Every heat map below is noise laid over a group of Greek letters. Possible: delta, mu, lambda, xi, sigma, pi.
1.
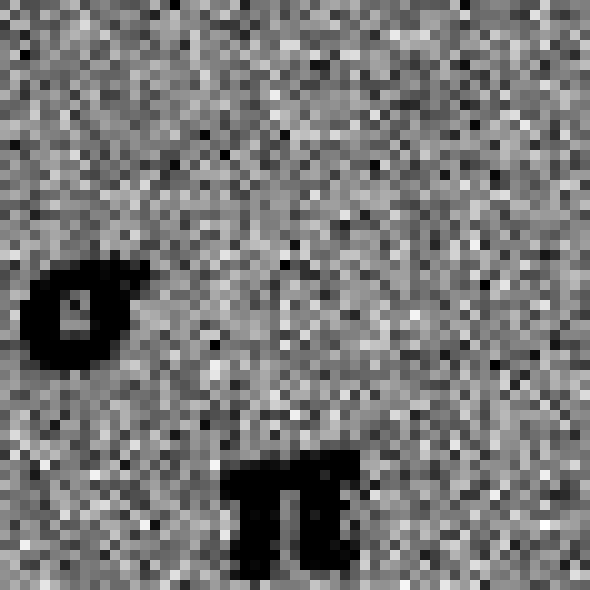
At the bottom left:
nothing
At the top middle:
nothing
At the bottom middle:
pi
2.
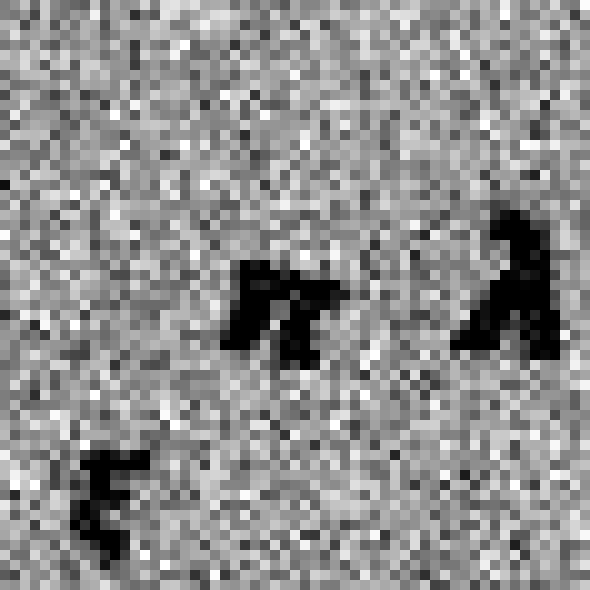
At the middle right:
lambda
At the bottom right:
nothing
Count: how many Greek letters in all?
3
